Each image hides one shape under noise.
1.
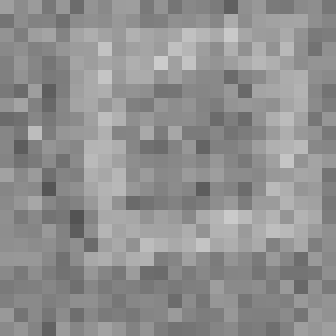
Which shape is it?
square frame
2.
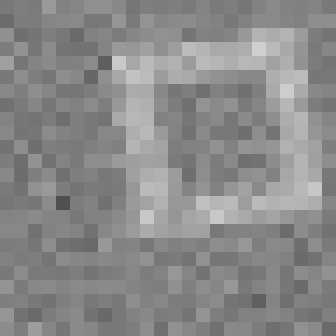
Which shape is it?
square frame
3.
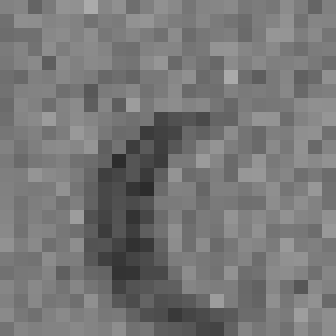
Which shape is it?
crescent
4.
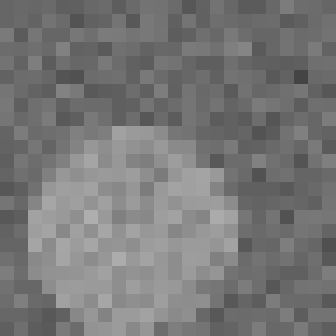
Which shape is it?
disc
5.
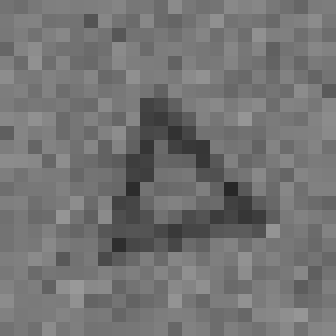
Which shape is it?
triangle frame
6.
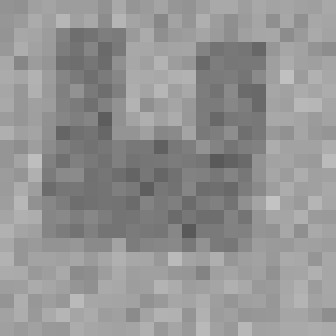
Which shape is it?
square with a notch
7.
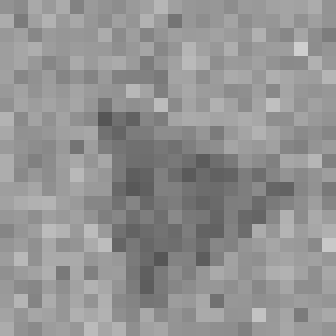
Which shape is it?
triangle
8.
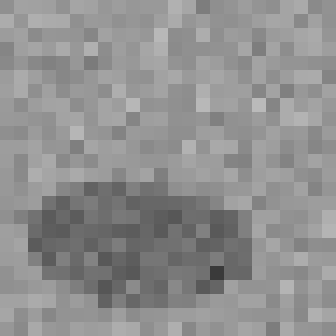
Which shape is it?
ellipse
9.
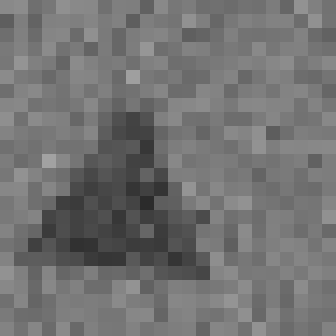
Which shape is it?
triangle
